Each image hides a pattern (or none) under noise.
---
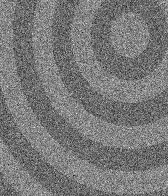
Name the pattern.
rings round one point
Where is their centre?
top right
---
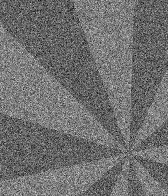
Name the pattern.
spokes from one point
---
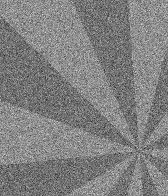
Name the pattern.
spokes from one point
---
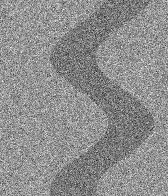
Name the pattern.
a wavy band
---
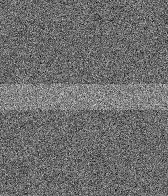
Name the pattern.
one horizontal stripe
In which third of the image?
middle
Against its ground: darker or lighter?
lighter
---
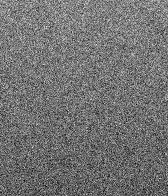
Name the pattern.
a smooth slope
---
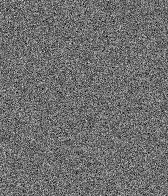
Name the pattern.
only noise
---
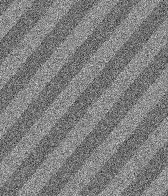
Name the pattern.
diagonal stripes
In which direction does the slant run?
bottom left to top right
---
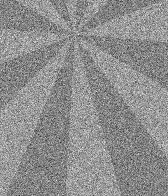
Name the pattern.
spokes from one point
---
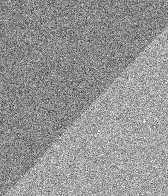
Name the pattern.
a sharp edge
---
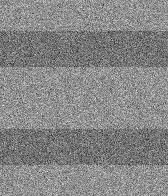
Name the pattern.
horizontal stripes
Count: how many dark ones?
2
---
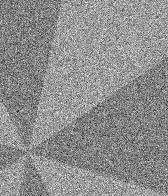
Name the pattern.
spokes from one point
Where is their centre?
bottom left
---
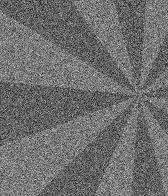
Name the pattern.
spokes from one point
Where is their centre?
middle right
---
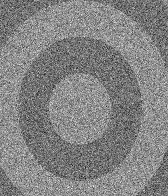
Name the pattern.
rings round one point
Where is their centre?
centre
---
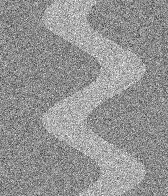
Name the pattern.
a wavy band
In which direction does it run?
top to bottom
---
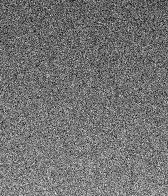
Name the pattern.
a smooth slope
